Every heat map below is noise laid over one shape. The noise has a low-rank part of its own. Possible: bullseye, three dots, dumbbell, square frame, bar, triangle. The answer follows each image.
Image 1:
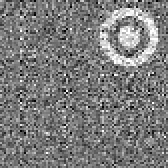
bullseye
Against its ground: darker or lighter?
lighter
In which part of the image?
top right
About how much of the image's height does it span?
a third
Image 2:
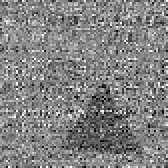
triangle
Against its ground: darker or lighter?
darker
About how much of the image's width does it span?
half
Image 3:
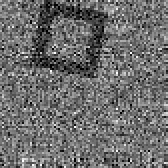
square frame
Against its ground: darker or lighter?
darker
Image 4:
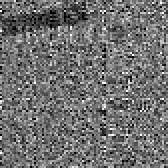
bar
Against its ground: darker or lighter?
darker
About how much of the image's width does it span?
half
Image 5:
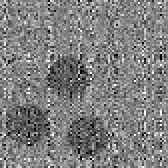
three dots
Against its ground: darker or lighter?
darker
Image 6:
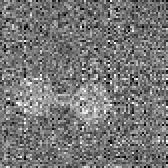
dumbbell
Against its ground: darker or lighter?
lighter
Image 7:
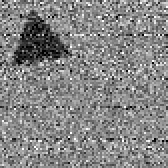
triangle
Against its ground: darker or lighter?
darker
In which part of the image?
top left
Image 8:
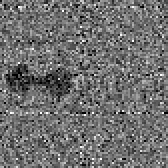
dumbbell
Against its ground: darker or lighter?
darker
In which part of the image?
middle left
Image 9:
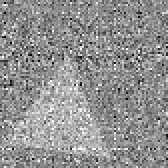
triangle
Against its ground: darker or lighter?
lighter
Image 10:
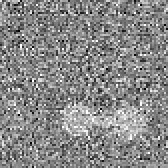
dumbbell
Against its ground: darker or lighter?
lighter
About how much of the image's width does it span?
half
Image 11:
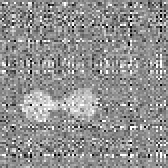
dumbbell
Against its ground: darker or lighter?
lighter
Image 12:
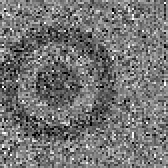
bullseye
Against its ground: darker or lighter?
darker
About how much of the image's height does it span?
two thirds
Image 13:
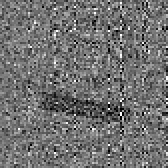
bar
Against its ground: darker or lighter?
darker
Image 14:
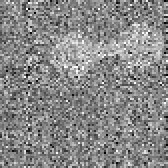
dumbbell
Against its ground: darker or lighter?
lighter
